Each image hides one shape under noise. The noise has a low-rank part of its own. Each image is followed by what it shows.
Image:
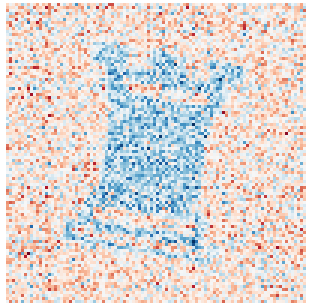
chess rook
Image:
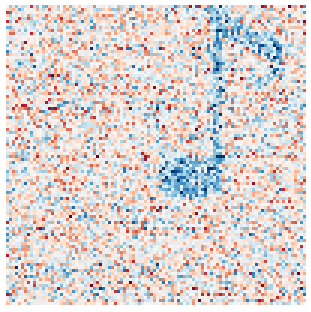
musical note
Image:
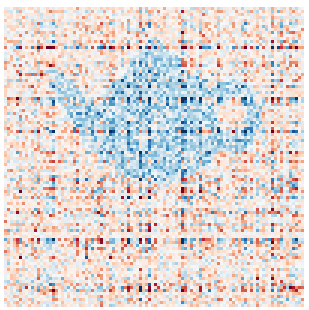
teapot
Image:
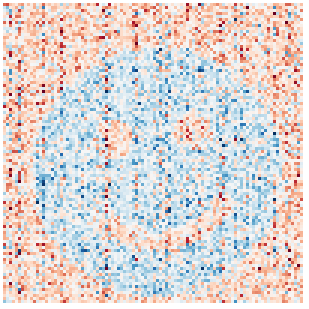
smiling face
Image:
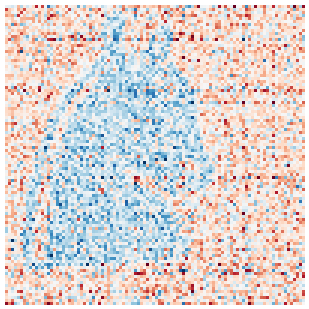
chess knight
